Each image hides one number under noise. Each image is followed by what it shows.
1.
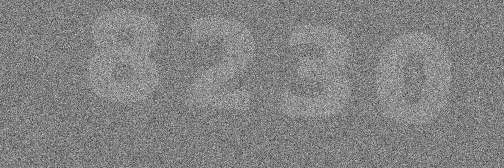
8230
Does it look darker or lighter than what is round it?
lighter
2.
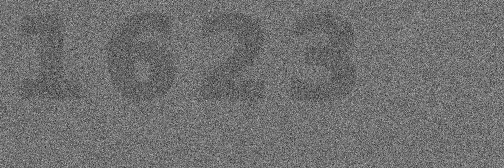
1623
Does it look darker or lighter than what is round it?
darker
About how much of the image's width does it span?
two thirds
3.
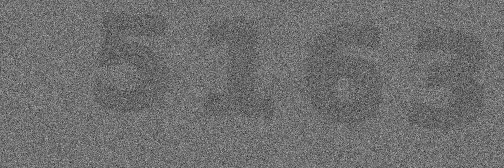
5163
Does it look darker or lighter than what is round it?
darker
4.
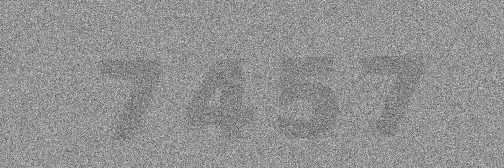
7457
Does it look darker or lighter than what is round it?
darker
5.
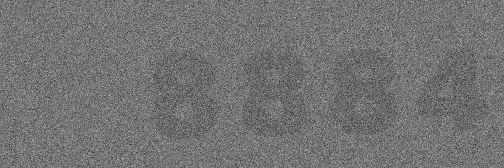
8884
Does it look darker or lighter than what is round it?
darker
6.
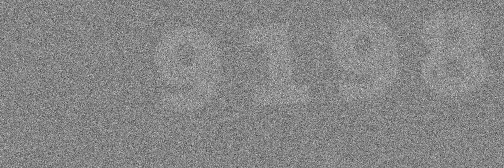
9198
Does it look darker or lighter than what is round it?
lighter
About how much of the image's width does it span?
two thirds
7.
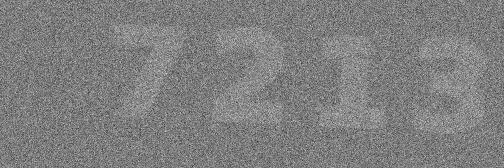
7213
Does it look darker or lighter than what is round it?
lighter
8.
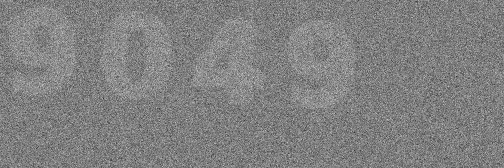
9049
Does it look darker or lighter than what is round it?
lighter
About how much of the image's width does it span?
two thirds
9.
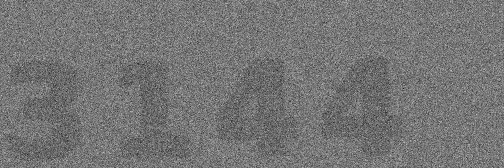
3144
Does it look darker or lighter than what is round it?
darker
